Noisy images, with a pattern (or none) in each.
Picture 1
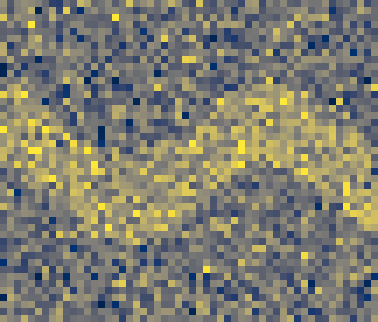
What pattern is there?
a wavy band
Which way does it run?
left to right
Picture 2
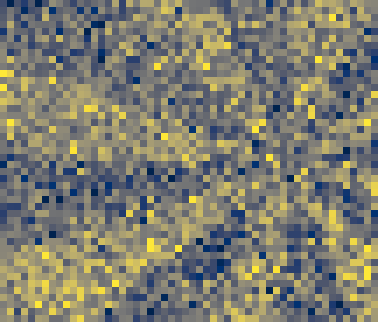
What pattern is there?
spokes from one point
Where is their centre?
middle right
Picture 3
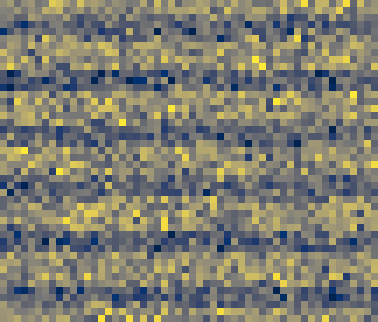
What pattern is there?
horizontal stripes
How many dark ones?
6
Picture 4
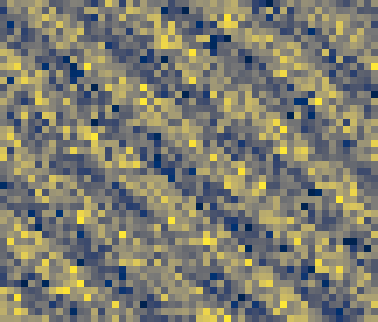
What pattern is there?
diagonal stripes
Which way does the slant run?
top left to bottom right
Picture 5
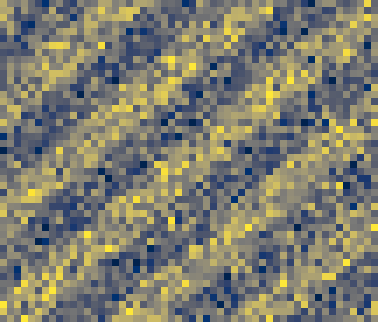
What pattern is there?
diagonal stripes
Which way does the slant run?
bottom left to top right
